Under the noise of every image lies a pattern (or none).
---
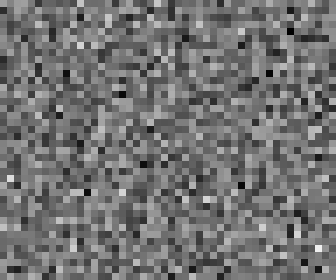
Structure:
only noise
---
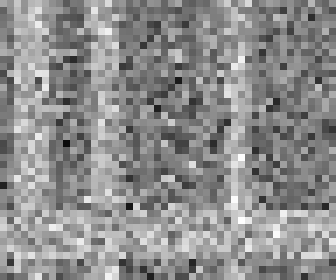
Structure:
bands of rows crossing bands of columns
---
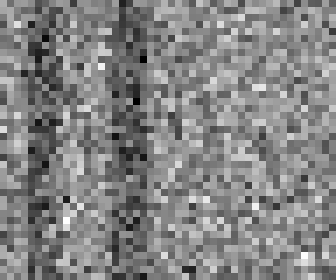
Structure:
bands of columns
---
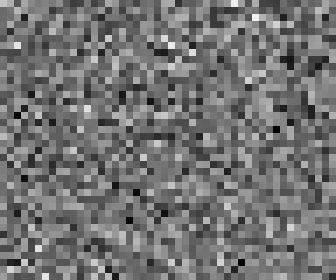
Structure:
only noise
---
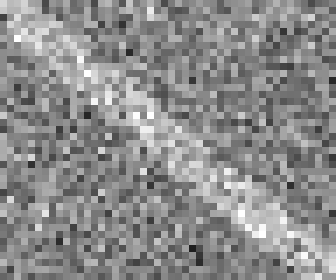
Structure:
a diagonal band
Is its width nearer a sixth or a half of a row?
a sixth
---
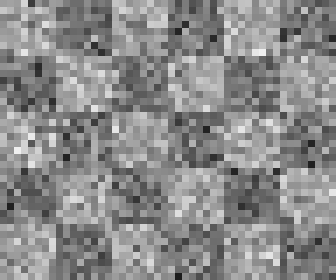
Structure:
a checkerboard
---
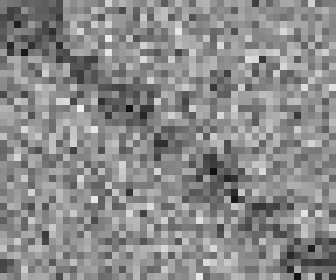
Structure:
blocks along the diagonal
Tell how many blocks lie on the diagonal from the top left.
7
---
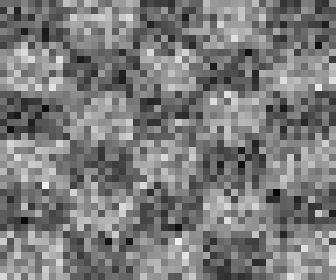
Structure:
a checkerboard
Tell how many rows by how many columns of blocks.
6 by 5
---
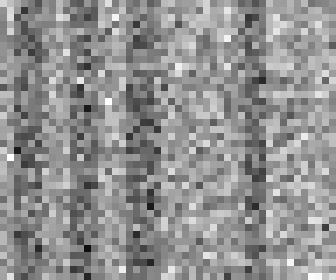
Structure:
bands of columns
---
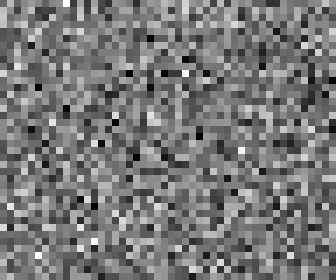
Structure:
only noise
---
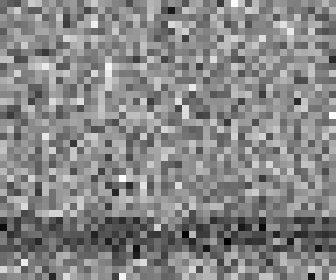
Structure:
one band of rows
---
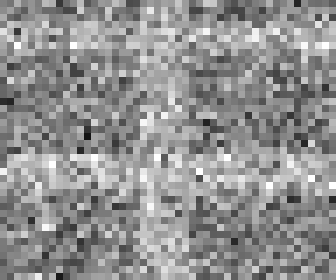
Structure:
bands of rows crossing bands of columns
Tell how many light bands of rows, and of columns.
2 and 1
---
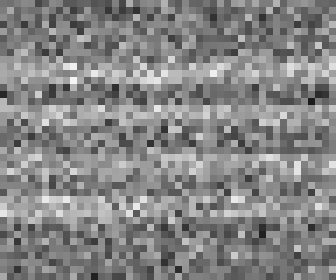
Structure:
bands of rows
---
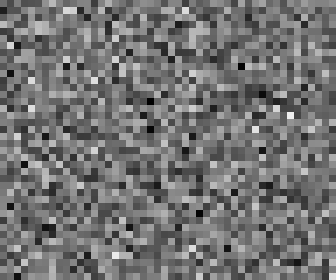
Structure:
only noise
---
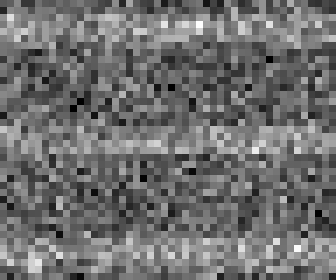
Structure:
bands of rows
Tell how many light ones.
3
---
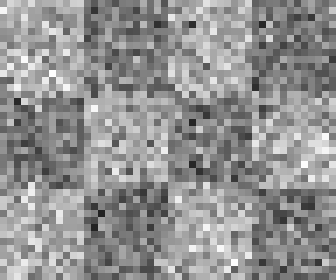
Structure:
a checkerboard
